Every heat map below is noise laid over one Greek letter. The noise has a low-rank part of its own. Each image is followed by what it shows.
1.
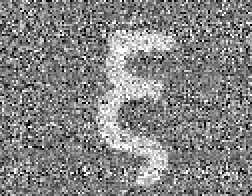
xi
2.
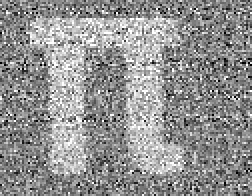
pi
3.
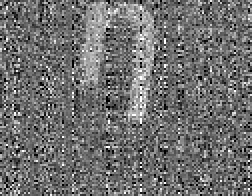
eta
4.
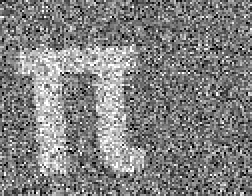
pi
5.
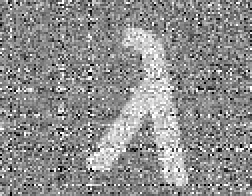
lambda
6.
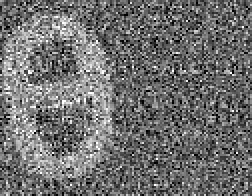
theta
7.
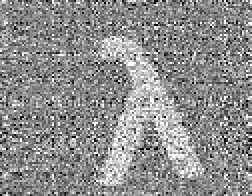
lambda
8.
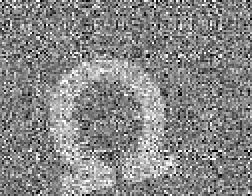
omega
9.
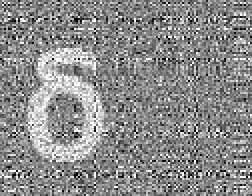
delta
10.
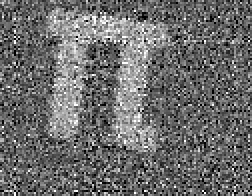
pi
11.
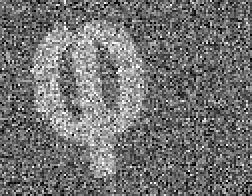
phi
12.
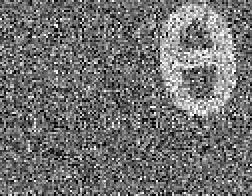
theta
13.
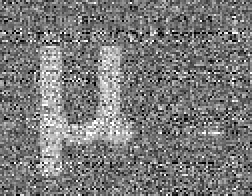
mu
